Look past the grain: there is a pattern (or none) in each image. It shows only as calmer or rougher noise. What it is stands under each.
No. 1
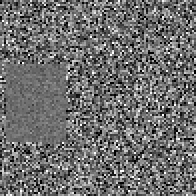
one block
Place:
middle left
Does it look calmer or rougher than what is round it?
calmer
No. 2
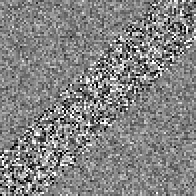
a diagonal band
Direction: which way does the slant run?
bottom left to top right
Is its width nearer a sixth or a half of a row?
a half
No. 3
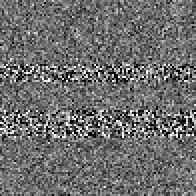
bands of rows
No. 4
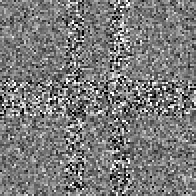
bands of rows crossing bands of columns
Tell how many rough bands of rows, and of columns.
1 and 2
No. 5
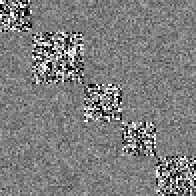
blocks along the diagonal
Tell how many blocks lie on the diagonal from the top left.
5
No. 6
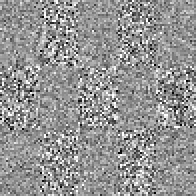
a checkerboard
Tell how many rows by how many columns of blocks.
3 by 5
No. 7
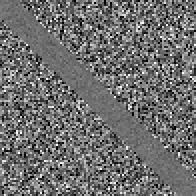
a diagonal band
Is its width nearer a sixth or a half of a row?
a sixth
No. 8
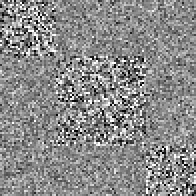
blocks along the diagonal
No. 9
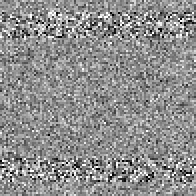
bands of rows
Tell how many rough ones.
2
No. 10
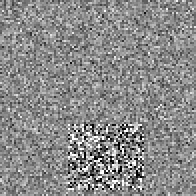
one block
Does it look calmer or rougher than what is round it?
rougher
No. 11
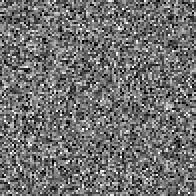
only noise
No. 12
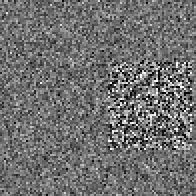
one block
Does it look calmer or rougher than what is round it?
rougher
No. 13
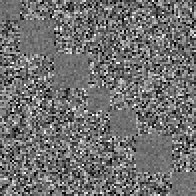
blocks along the diagonal
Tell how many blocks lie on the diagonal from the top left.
7
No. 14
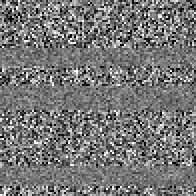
bands of rows
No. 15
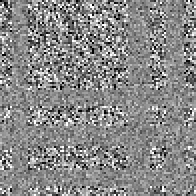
bands of rows crossing bands of columns
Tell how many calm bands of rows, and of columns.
3 and 3
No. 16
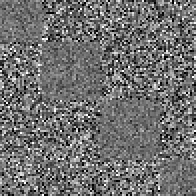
blocks along the diagonal
